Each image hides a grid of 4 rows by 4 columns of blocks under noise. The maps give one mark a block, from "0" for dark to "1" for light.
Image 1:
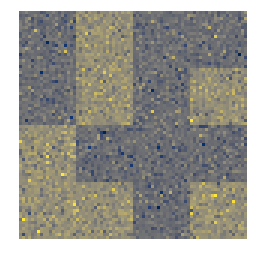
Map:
0 1 0 0
0 1 0 1
1 0 0 0
1 1 0 1
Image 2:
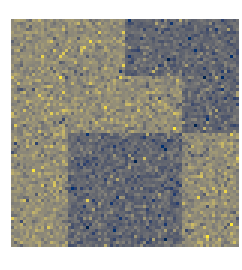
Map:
1 1 0 0
1 1 1 0
1 0 0 1
1 0 0 1
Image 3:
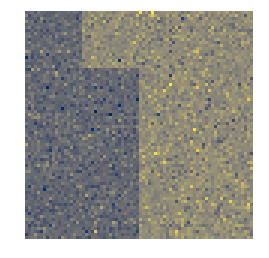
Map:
0 1 1 1
0 0 1 1
0 0 1 1
0 0 1 1
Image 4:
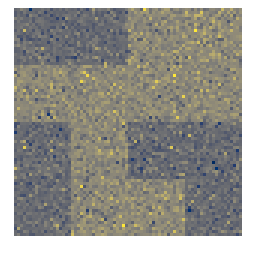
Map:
0 0 1 1
1 1 1 1
0 1 0 0
0 1 1 0
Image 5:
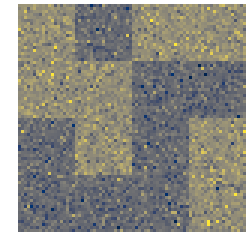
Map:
1 0 1 1
1 1 0 0
0 1 0 1
0 0 0 1
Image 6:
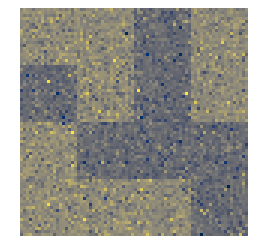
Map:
1 1 0 1
0 1 0 1
1 0 0 0
1 1 1 0
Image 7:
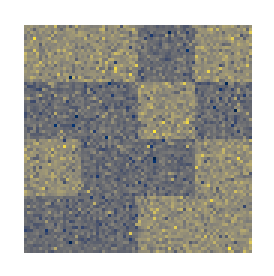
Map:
1 1 0 1
0 0 1 0
1 0 0 1
0 0 1 1
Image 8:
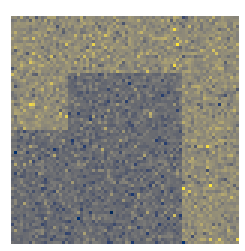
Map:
1 1 1 1
1 0 0 1
0 0 0 1
0 0 0 1
